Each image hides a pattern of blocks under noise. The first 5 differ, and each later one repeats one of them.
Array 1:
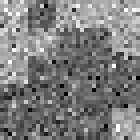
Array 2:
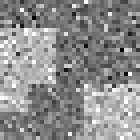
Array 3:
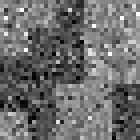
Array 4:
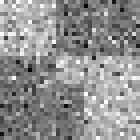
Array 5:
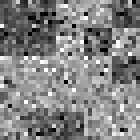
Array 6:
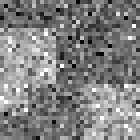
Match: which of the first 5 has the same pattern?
2
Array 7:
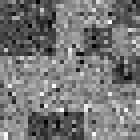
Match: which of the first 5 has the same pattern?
5
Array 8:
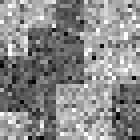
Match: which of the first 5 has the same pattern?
3
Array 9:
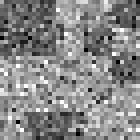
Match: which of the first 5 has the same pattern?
5
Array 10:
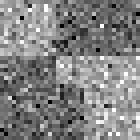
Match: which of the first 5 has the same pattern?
4
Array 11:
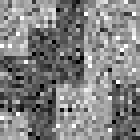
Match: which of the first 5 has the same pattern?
3
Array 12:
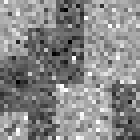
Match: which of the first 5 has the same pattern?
3
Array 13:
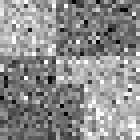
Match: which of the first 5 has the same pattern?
4
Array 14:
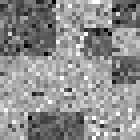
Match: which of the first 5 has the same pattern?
5
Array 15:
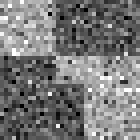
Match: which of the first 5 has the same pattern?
4
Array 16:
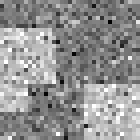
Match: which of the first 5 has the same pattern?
2
